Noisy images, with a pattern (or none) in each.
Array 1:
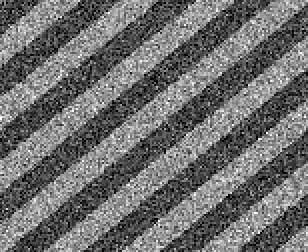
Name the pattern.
diagonal stripes
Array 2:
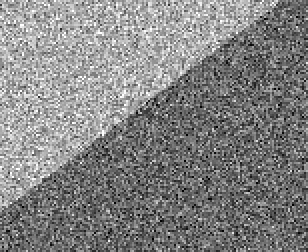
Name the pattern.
a sharp edge
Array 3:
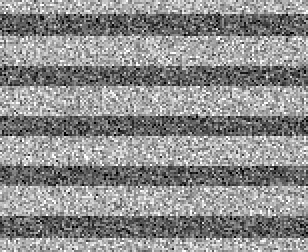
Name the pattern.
horizontal stripes
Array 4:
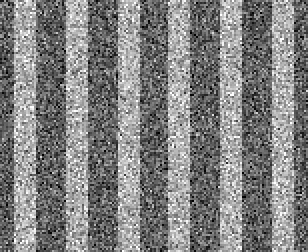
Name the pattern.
vertical stripes
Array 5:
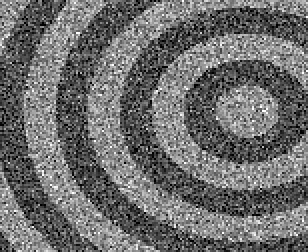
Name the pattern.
rings round one point
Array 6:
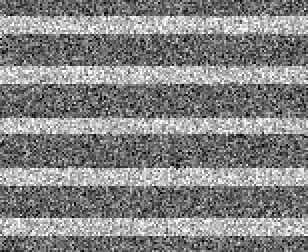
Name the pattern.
horizontal stripes
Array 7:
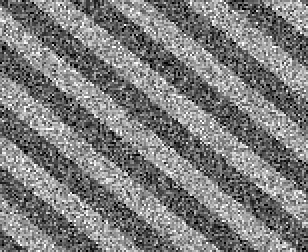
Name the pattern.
diagonal stripes
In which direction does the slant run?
top left to bottom right
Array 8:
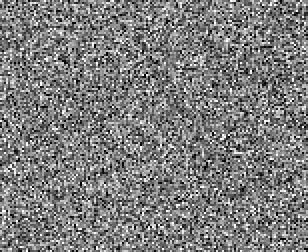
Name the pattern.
only noise
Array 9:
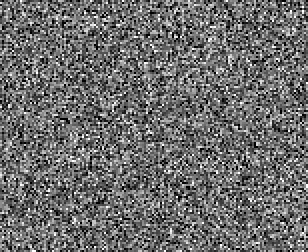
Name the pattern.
only noise
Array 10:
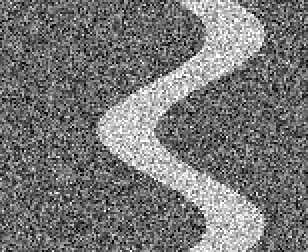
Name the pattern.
a wavy band
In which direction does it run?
top to bottom
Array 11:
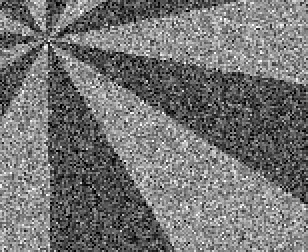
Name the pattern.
spokes from one point
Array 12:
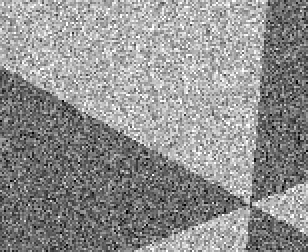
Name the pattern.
spokes from one point
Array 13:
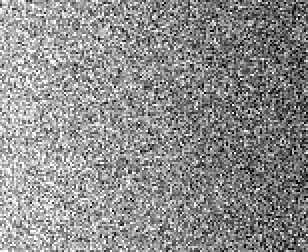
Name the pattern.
a smooth slope
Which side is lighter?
left
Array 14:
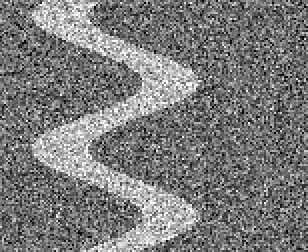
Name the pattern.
a wavy band
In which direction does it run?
top to bottom
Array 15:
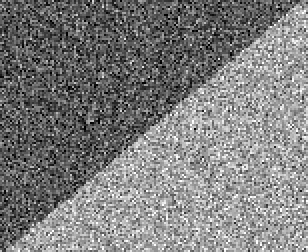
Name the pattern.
a sharp edge
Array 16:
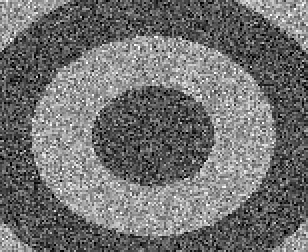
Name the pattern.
rings round one point
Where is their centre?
centre
